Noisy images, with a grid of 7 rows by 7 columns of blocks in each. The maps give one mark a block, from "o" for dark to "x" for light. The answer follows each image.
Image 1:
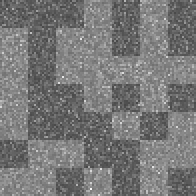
o o o x o x o
x o x x o x o
x o x x x x x
x o o x o x o
x o o o x o x
o x x o o x x
x x o x o x o
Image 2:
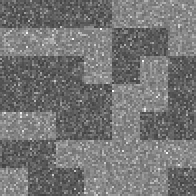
o o o o x x x
x x x x o o x
o o o x o x o
o o o o x x o
x x o o x o o
o o x x x x x
x o o x x x o
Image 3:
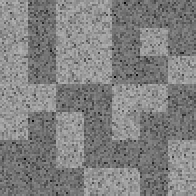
x o x x o o o
x o x x o x o
x o x x o o x
x x o o x x o
x o x o x o o
o o x o o o x
o o o x x o x
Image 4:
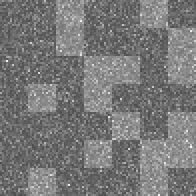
o o x o o x o
o o x o o o x
o o o x x o x
o x o x o o o
o o o o x o x
o o o x o x x
o x o o o x o
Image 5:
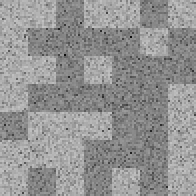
x x o x x o x
x o o o o x o
x x o x o o o
x o o o o o x
o x x x o o x
x x x o o o x
x o x o x o x
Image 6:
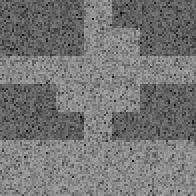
o o o x o o o
o o o x x o o
x x x x x x x
o o x x x o o
o o o x o o o
x x x x x x x
x x x x x x x
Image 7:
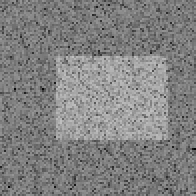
o o o o o o o
o o o o o o o
o o x x x x o
o o x x x x o
o o x x x x o
o o o o o o o
o o o o o o o
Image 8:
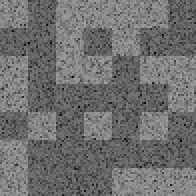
x o x x x x o
o o x o x o o
x o x x o x x
x o o o o o x
o x o x o x o
x o o o o o o
x o o o x x x
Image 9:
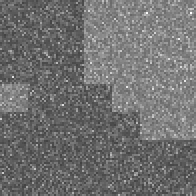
o o o x x x x
o o o x x x x
o o o x x x x
x o o o x x x
o o o o o x x
o o o o o o o
o o o o o o o
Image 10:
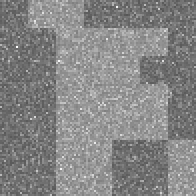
o x x o o o o
o o x x x x o
o o x x x o o
o o x x x x o
o o x x x x o
o o x x o o x
o o x x o o x
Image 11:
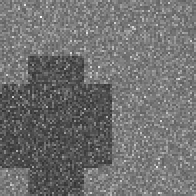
x x x x x x x
x x x x x x x
x o o x x x x
o o o o x x x
o o o o x x x
o o o o x x x
x o o x x x x
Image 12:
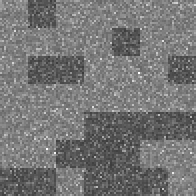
x o x x x x x
x x x x o x x
x o o x x x o
x x x x x x x
x x x o o o o
x x o o o x x
o o x o o o x
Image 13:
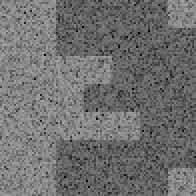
x x o o o o x
x x o o o o o
x x x x o o o
x x x o o o o
x x x x x o o
x x o o o o o
x x o o o o x
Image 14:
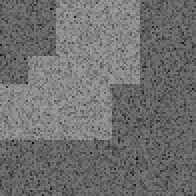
o o x x x o o
o o x x x o o
o x x x x o o
x x x x o o o
x x x x o o o
o o o o o o o
o o o o o o o
